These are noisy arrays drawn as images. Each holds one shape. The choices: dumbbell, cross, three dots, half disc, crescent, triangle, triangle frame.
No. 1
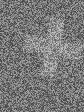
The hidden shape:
cross
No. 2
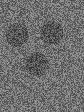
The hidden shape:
three dots
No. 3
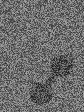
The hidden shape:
dumbbell
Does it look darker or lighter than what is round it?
darker
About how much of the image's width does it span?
half
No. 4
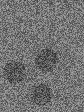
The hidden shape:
three dots
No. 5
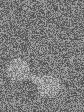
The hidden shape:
dumbbell
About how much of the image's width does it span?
two thirds
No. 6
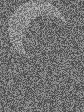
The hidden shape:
crescent
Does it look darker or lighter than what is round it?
lighter
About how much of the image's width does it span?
two thirds
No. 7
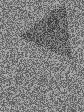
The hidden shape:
triangle
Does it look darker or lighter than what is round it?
darker
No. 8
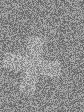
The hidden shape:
cross
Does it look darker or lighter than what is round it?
lighter
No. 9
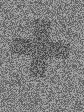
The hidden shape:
cross
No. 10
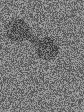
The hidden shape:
dumbbell
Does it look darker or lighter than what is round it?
darker
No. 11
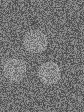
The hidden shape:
three dots
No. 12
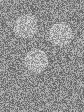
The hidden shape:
three dots
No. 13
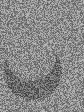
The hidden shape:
crescent
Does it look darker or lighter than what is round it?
darker
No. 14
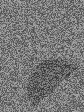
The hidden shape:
half disc
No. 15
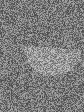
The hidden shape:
half disc
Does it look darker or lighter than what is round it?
lighter
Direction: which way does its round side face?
down
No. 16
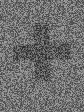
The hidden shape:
cross
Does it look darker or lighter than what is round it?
darker
